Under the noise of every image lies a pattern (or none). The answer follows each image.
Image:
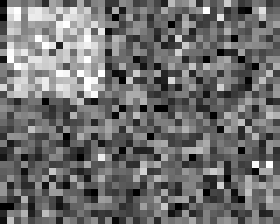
one block
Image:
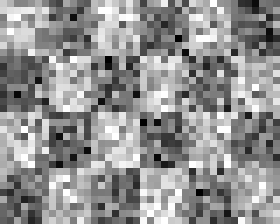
a checkerboard
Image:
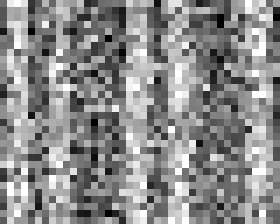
bands of columns
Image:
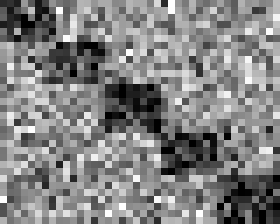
blocks along the diagonal
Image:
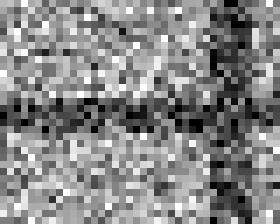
bands of rows crossing bands of columns
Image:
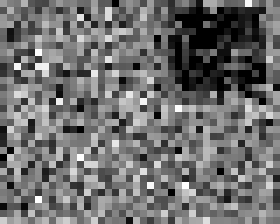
one block
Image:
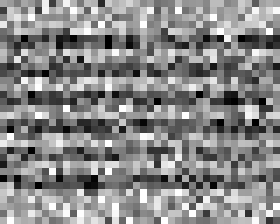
bands of rows
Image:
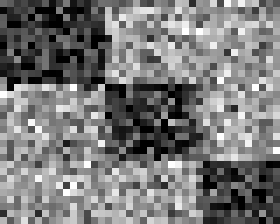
blocks along the diagonal
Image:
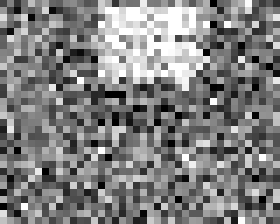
one block
